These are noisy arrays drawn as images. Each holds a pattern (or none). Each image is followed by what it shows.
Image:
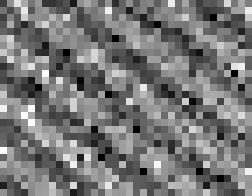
diagonal stripes
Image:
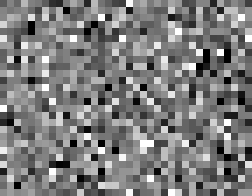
only noise
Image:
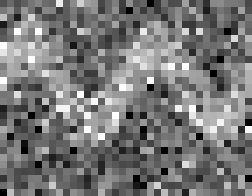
a wavy band
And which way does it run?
left to right
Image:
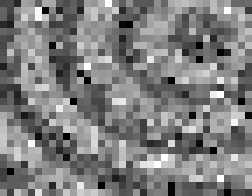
rings round one point
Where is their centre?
top right
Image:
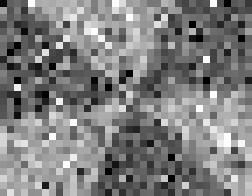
spokes from one point
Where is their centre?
centre
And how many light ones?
3
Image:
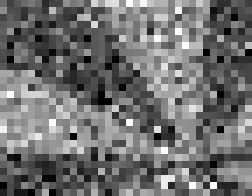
spokes from one point
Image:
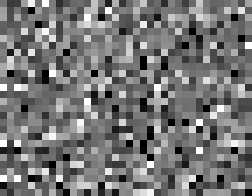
only noise
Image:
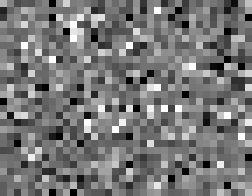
only noise
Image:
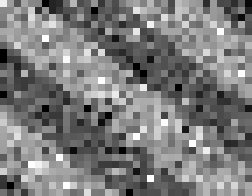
diagonal stripes
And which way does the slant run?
top left to bottom right
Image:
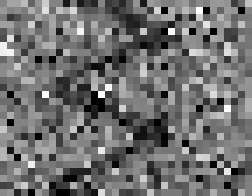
a wavy band
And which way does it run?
top to bottom
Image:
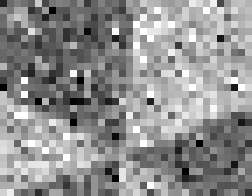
spokes from one point
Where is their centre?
bottom middle
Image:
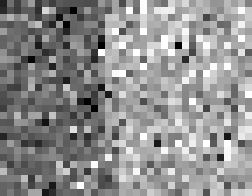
a sharp edge
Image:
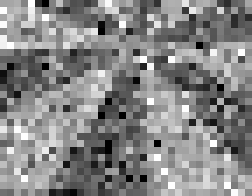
spokes from one point
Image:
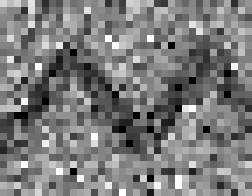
a wavy band
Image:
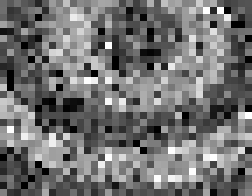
rings round one point
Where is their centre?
top middle
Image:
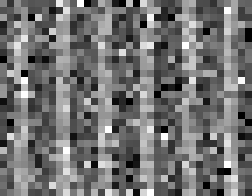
vertical stripes
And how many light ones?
6
